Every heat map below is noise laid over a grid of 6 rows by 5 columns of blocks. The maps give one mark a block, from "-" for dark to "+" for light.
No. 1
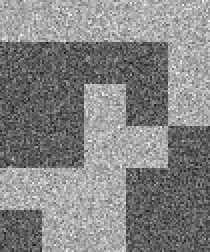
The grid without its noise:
+ + + + +
- - - - +
- - + - +
- - + + -
+ + + - -
- + + - -
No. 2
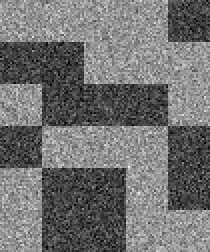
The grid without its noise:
+ + + + -
- - + + +
+ - - - +
- + + + -
+ - - + -
+ - - + +
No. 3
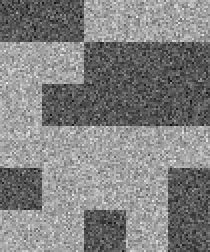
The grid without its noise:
- - + + +
+ + - - -
+ - - - -
+ + + + +
- + + + -
+ + - + -
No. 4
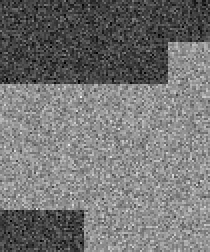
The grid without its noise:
- - - - -
- - - - +
+ + + + +
+ + + + +
+ + + + +
- - + + +
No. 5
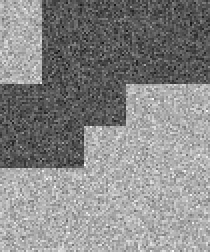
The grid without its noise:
+ - - - -
+ - - - -
- - - + +
- - + + +
+ + + + +
+ + + + +
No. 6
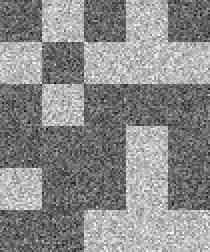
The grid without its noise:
- + - + -
+ - + + +
- + - - -
- - - + -
+ - - + -
- - + + +
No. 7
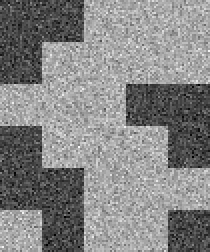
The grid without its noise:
- - + + +
- + + + +
+ + + - -
- + + + -
- - + + +
+ - + + -
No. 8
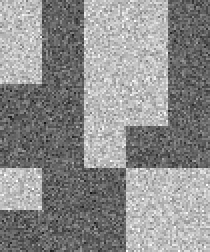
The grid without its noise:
+ - + + -
+ - + + -
- - + + -
- - + - -
+ - - + +
- - - + +
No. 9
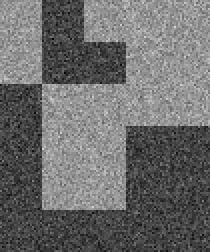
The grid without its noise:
+ - + + +
+ - - + +
- + + + +
- + + - -
- + + - -
- - - - -
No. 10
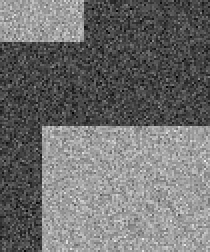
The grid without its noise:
+ + - - -
- - - - -
- - - - -
- + + + +
- + + + +
- + + + +
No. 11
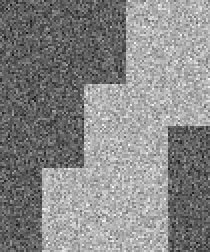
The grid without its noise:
- - - + +
- - - + +
- - + + +
- - + + -
- + + + -
- + + + -
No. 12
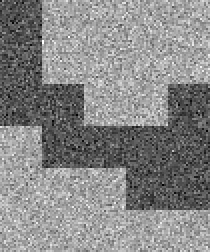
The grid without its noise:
- + + + +
- + + + +
- - + + -
+ - - - -
+ + + - -
+ + + + +
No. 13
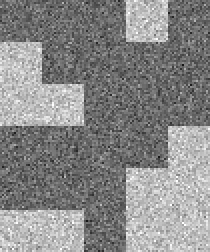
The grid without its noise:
- - - + -
+ - - - -
+ + - - -
- - - - +
- - - + +
+ + - + +
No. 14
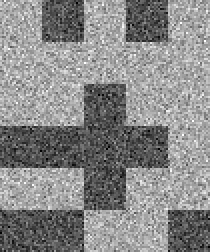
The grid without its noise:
+ - + - +
+ + + + +
+ + - + +
- - - - +
+ + - + +
- - + + -
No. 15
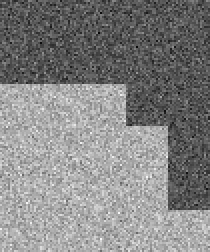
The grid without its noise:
- - - - -
- - - - -
+ + + - -
+ + + + -
+ + + + -
+ + + + +
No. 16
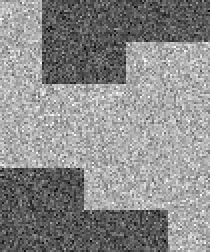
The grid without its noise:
+ - - - -
+ - - + +
+ + + + +
+ + + + +
- - + + +
- - - - +
